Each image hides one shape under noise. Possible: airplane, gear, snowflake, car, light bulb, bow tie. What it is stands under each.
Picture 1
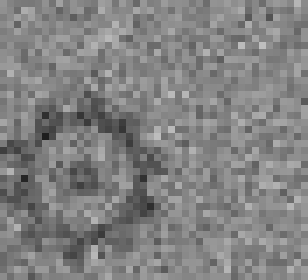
gear
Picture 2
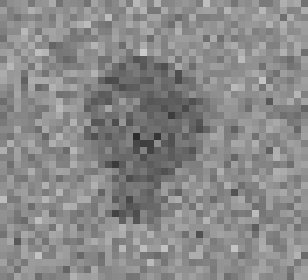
light bulb
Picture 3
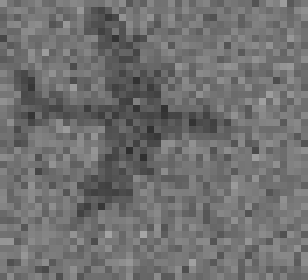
airplane
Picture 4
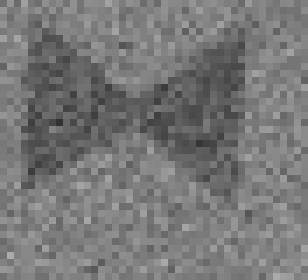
bow tie
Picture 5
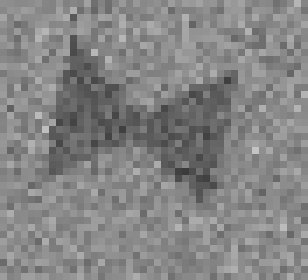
bow tie
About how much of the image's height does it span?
two thirds
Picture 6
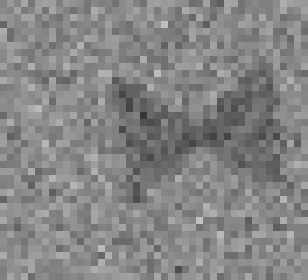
bow tie
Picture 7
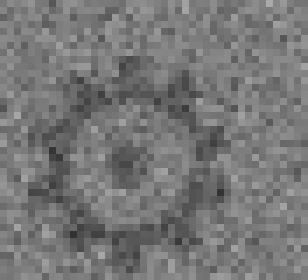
gear
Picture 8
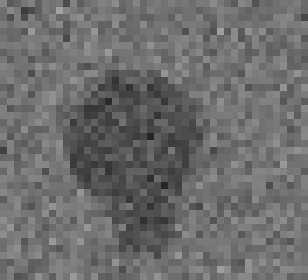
light bulb
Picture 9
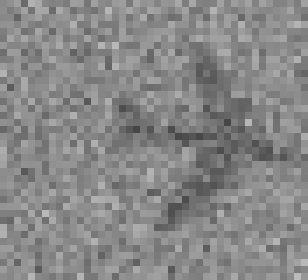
airplane
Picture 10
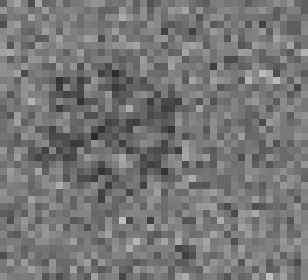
snowflake
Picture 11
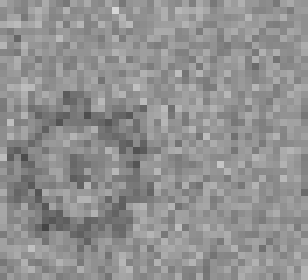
gear
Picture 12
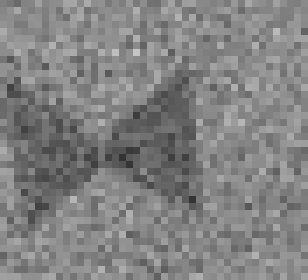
bow tie
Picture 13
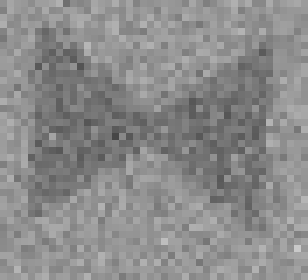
bow tie
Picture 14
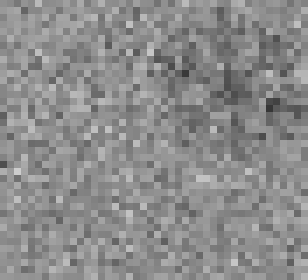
snowflake
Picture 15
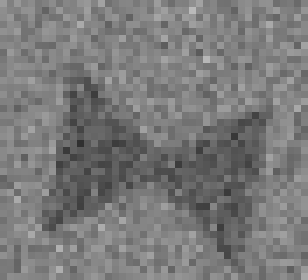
bow tie
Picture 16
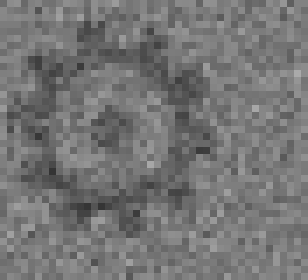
gear
